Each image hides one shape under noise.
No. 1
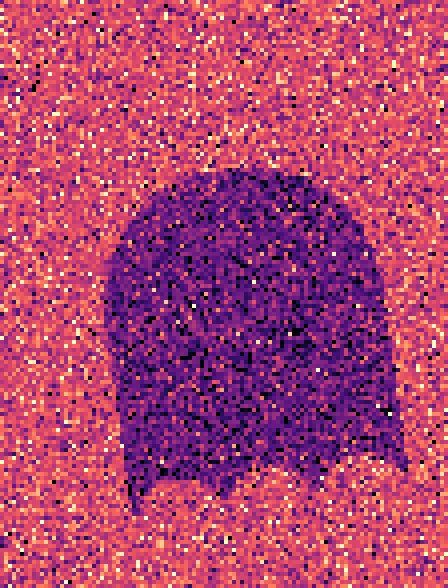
ghost
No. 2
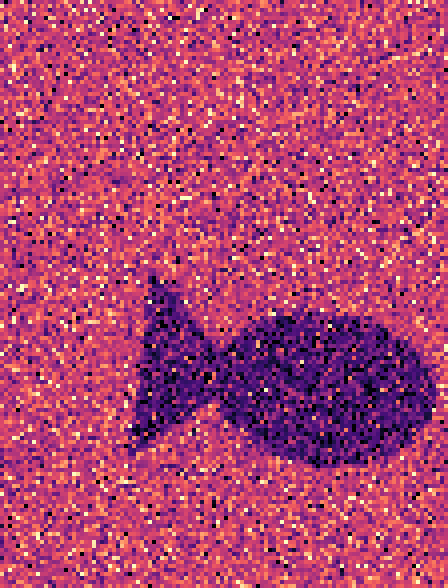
fish
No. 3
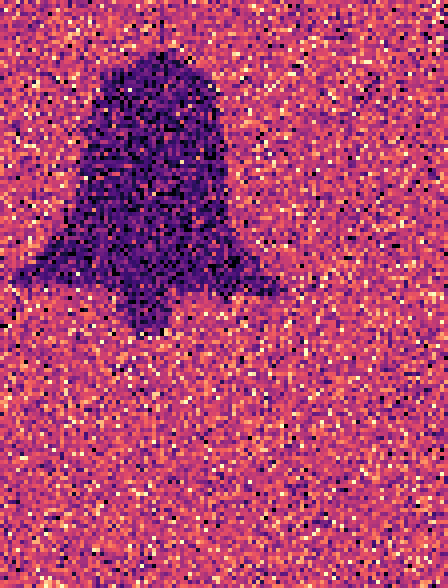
bell
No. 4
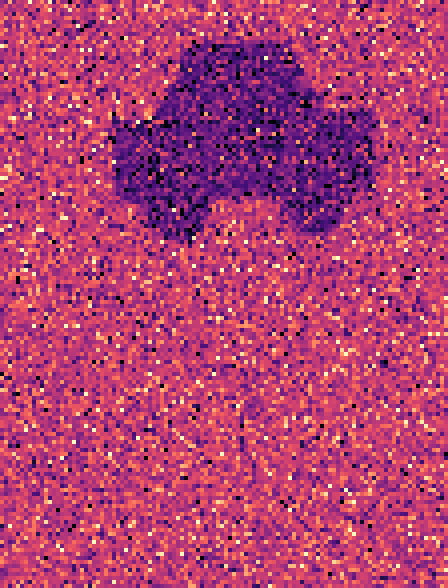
car
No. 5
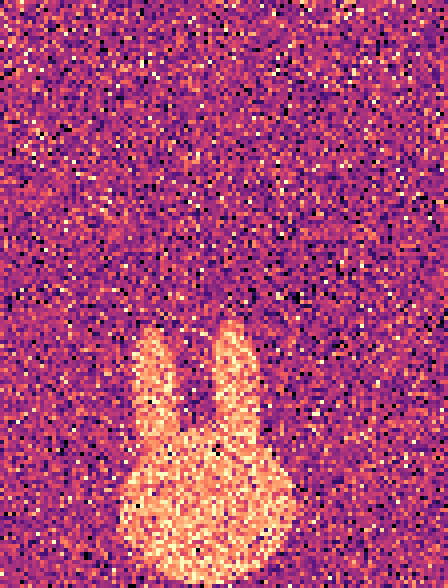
rabbit's head
